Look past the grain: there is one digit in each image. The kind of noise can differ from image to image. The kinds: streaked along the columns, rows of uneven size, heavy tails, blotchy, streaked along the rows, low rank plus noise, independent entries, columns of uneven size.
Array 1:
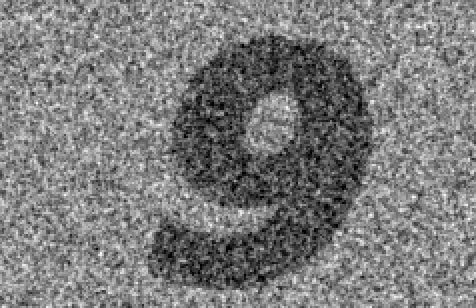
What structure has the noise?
blotchy
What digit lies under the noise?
9
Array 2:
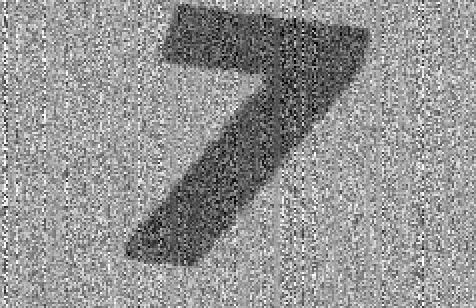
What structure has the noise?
columns of uneven size
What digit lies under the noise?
7
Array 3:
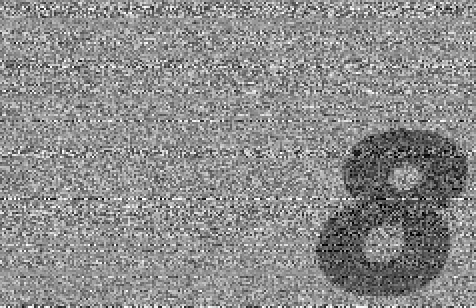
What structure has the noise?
rows of uneven size
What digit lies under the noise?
8
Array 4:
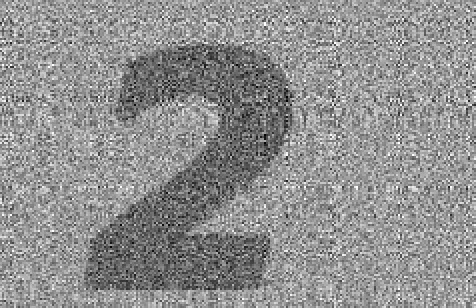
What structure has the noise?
low rank plus noise
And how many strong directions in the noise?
three or four
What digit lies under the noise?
2
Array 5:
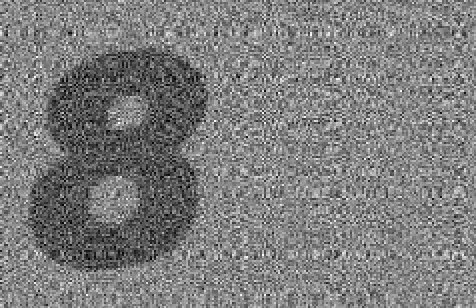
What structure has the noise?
low rank plus noise
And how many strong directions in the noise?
two
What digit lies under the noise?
8
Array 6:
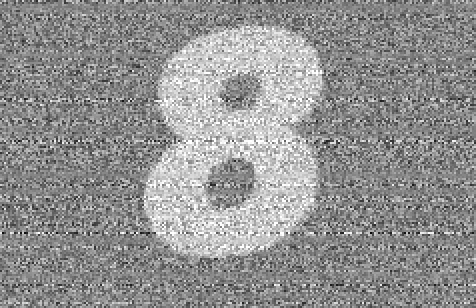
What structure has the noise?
rows of uneven size
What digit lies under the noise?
8
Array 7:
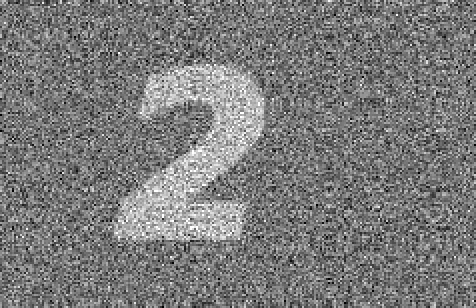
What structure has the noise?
low rank plus noise
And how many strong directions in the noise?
three or four
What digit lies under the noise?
2
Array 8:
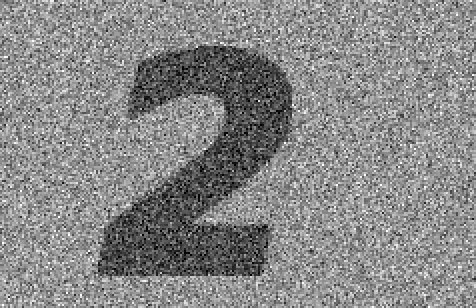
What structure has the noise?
independent entries
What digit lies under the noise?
2
